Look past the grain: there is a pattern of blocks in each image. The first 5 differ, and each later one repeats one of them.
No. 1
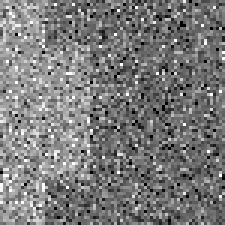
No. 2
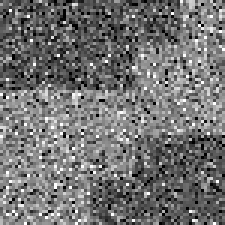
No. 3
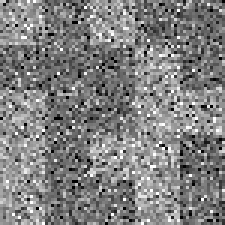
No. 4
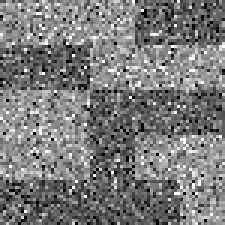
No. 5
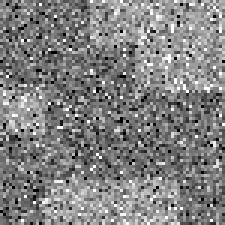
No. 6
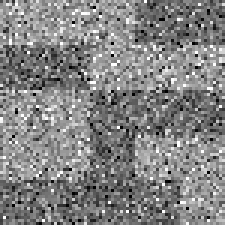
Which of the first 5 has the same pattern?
4
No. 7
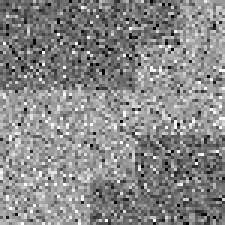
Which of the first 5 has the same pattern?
2
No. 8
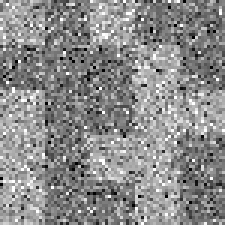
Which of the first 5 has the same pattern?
3
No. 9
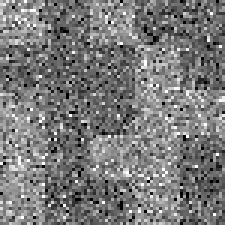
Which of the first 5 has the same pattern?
3
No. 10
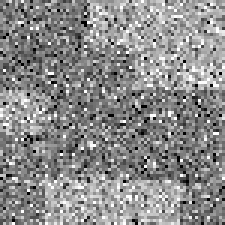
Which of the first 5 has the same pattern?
5
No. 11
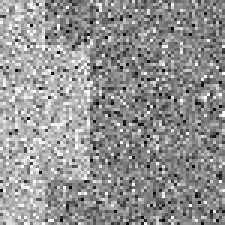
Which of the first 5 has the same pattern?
1
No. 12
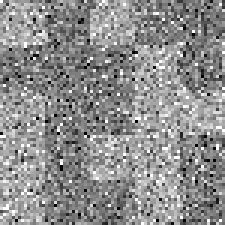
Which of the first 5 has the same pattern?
3
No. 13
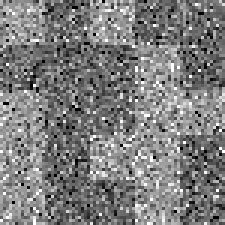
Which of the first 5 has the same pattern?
3
